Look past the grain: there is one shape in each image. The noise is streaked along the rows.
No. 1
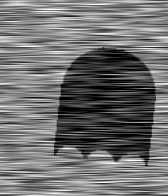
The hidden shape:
ghost
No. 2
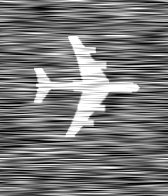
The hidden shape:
airplane
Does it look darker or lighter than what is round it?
lighter
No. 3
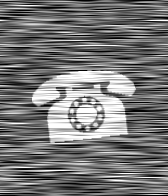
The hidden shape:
telephone
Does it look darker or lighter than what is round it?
lighter
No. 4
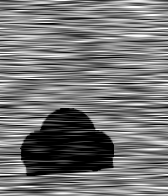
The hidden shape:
cloud
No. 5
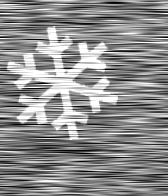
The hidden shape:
snowflake
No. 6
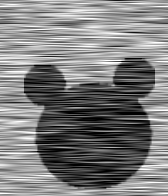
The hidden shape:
bear's head
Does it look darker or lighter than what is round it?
darker
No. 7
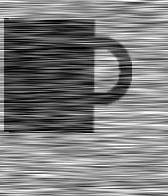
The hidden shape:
cup
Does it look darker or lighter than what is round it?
darker
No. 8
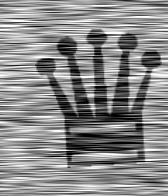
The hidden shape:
chess queen
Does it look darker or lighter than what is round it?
darker
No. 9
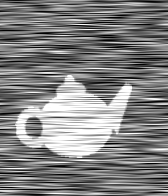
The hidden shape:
teapot
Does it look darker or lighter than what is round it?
lighter
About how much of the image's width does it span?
two thirds
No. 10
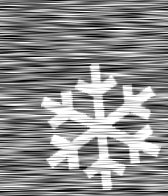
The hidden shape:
snowflake
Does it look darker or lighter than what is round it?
lighter
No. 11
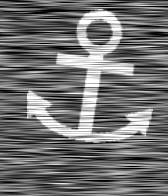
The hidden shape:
anchor
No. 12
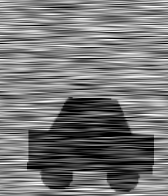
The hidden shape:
car
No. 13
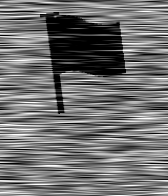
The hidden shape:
flag
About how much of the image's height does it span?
half
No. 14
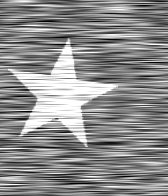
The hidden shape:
star
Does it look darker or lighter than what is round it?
lighter
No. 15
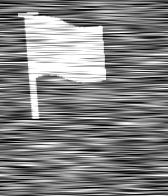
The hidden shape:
flag
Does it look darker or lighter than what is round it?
lighter
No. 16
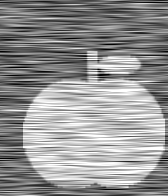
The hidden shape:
apple
